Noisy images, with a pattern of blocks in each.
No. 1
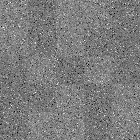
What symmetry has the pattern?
the same after a half turn
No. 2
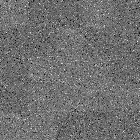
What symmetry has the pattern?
no symmetry
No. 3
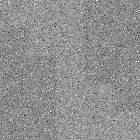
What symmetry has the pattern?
the same after a half turn
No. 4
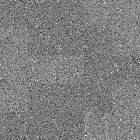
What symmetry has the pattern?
top and bottom mirror each other
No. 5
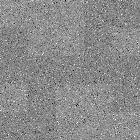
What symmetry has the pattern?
the same after a half turn
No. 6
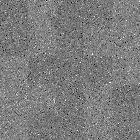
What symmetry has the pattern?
the same after a half turn
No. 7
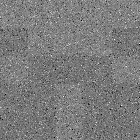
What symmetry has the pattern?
left and right mirror each other
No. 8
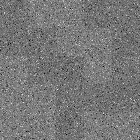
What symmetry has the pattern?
no symmetry
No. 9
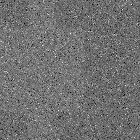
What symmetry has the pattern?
top and bottom mirror each other
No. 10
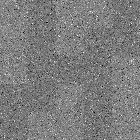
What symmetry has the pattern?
the same after a half turn
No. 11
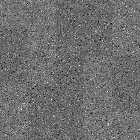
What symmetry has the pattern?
the same after a half turn
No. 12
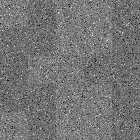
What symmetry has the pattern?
top and bottom mirror each other
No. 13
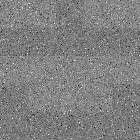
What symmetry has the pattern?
left and right mirror each other
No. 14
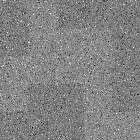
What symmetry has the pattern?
no symmetry
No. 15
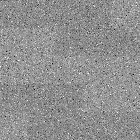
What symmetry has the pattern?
the same after a half turn
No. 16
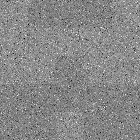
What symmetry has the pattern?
left and right mirror each other
